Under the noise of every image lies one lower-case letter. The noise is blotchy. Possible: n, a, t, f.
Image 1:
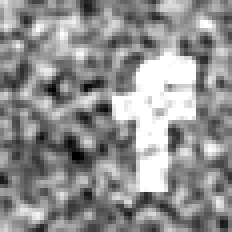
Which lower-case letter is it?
f
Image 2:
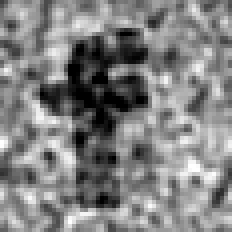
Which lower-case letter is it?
f
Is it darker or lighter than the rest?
darker
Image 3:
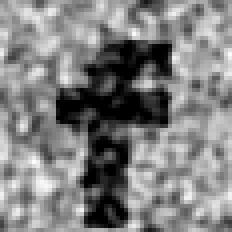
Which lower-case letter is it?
f
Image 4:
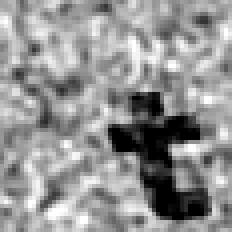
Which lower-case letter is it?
t
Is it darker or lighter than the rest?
darker
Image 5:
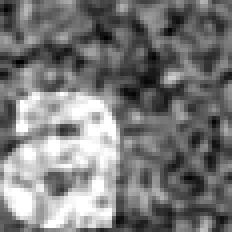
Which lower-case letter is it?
a
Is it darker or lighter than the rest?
lighter
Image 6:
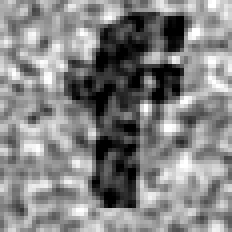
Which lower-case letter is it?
f
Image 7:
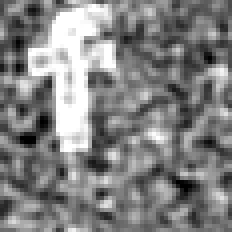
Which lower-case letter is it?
f
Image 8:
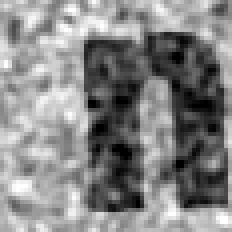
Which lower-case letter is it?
n
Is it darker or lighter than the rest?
darker
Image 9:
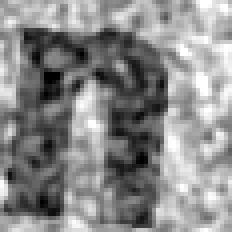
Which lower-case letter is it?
n
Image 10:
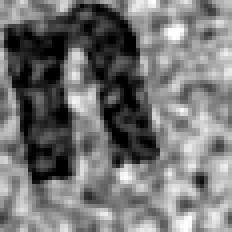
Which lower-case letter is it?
n
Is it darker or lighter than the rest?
darker
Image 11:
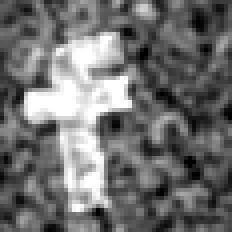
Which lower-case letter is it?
f
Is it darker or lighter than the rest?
lighter
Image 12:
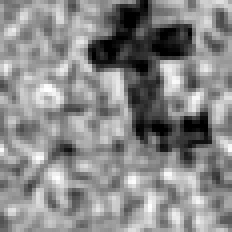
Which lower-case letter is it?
t
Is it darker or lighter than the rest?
darker
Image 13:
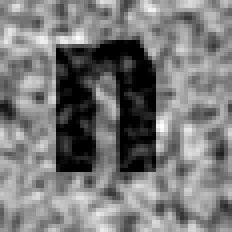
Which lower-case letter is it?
n
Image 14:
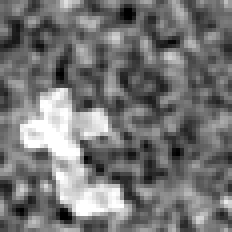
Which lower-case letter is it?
t
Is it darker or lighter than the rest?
lighter
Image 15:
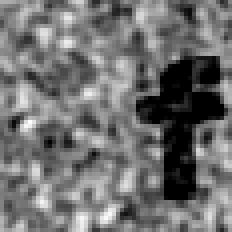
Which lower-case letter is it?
f
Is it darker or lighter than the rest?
darker
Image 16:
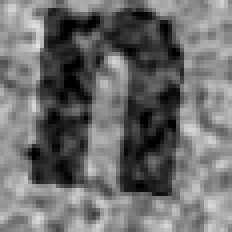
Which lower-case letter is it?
n
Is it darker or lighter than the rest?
darker
